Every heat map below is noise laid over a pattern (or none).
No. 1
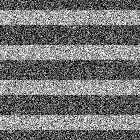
horizontal stripes
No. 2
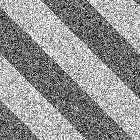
diagonal stripes
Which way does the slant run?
top left to bottom right
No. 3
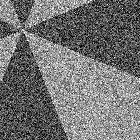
spokes from one point
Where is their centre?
top left
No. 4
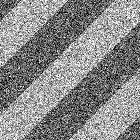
diagonal stripes
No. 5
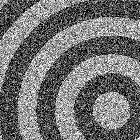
rings round one point
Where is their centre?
bottom right
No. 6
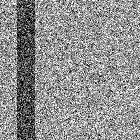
one vertical stripe
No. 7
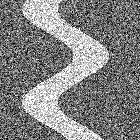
a wavy band
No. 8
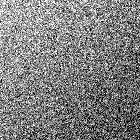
a smooth slope
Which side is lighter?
top left
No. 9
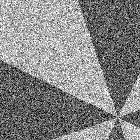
spokes from one point
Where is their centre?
bottom right
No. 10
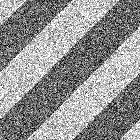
diagonal stripes
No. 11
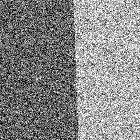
a sharp edge
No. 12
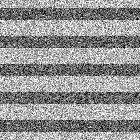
horizontal stripes
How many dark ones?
5
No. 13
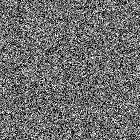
only noise
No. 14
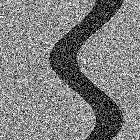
a wavy band
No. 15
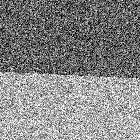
a sharp edge
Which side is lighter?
bottom
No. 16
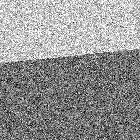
a sharp edge
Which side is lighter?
top
